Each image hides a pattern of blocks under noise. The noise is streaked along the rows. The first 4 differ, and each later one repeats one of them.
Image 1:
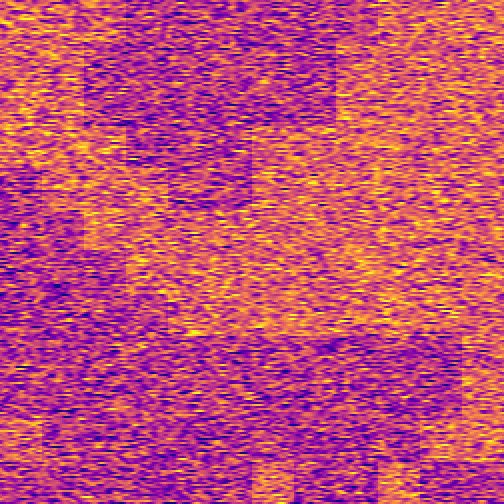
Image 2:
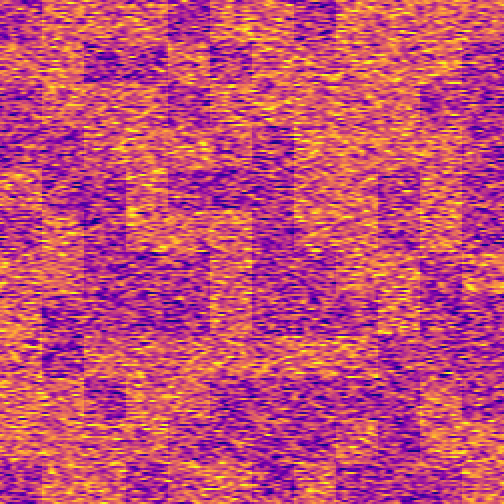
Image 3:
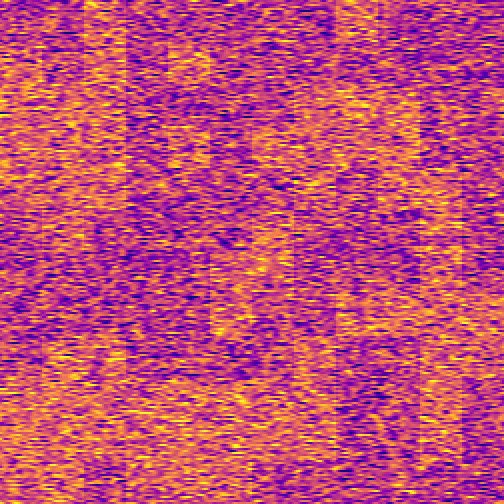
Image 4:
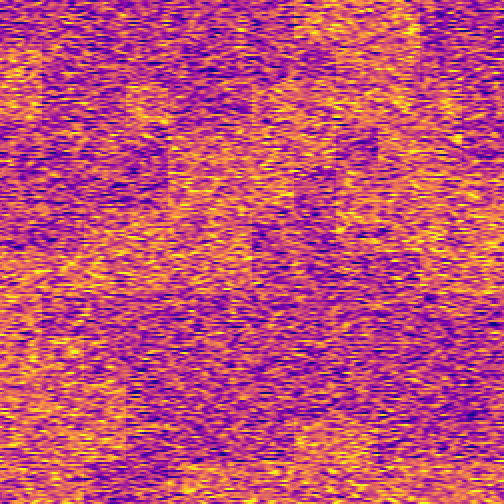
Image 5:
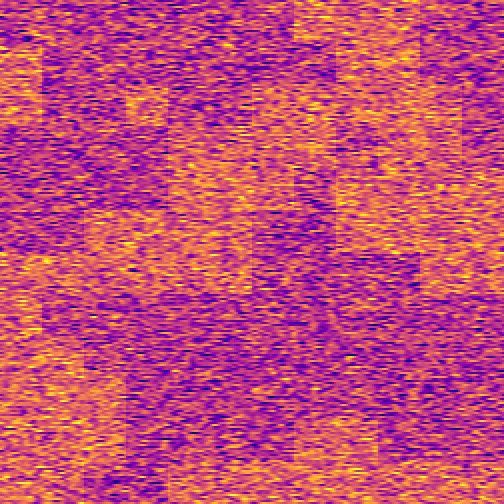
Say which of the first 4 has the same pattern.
4
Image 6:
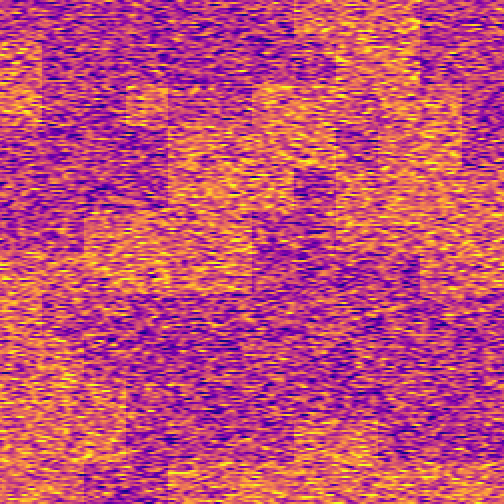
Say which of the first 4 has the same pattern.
4
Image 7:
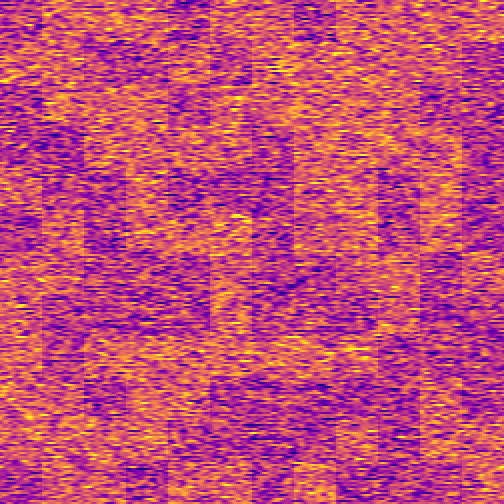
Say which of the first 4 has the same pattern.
2
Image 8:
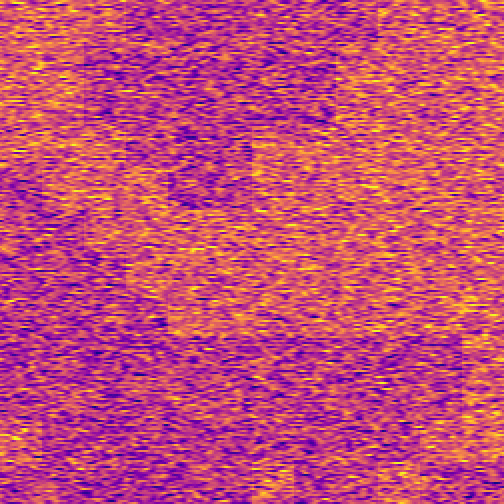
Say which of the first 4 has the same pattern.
1
